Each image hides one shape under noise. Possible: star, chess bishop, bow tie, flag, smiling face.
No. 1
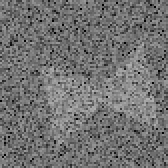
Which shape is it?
bow tie
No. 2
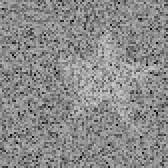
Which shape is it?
star
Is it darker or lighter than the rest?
lighter
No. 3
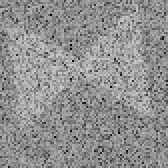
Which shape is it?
bow tie
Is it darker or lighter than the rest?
lighter
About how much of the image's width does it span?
nearly all
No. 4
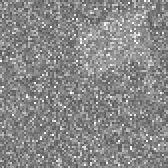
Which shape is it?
flag
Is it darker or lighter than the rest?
lighter
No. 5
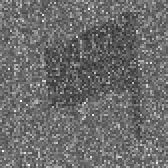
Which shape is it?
flag
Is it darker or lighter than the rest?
darker
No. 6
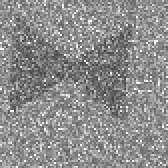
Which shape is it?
bow tie
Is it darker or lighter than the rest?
darker
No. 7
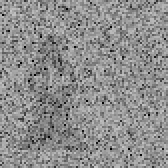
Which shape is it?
chess bishop
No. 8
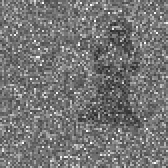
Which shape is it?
chess bishop
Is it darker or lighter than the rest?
darker
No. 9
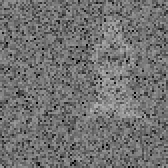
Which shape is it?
chess bishop
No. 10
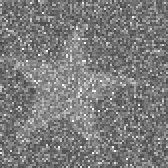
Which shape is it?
star
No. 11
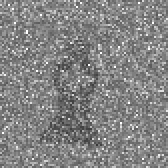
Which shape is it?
chess bishop
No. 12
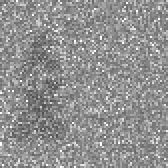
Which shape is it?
chess bishop
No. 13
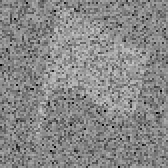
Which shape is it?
flag
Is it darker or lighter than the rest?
lighter
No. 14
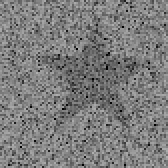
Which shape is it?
star
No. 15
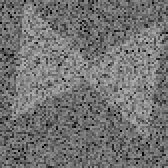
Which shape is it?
bow tie
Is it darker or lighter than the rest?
lighter
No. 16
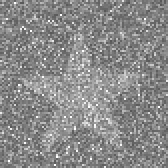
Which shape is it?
star
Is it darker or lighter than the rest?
lighter
